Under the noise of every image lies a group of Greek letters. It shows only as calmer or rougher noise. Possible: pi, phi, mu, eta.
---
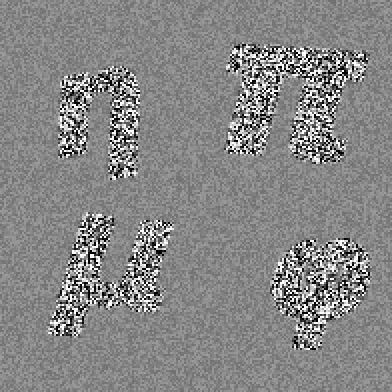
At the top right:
pi
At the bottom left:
mu
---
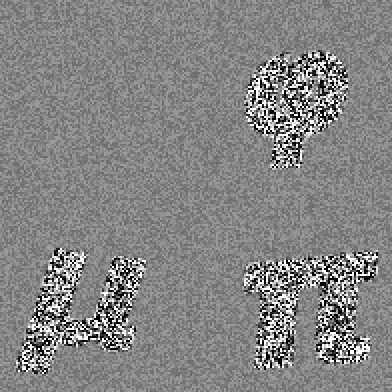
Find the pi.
bottom right
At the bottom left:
mu
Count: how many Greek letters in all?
3
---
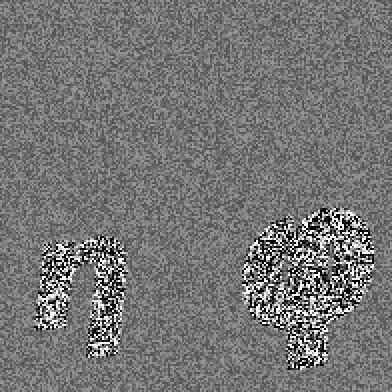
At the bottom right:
phi
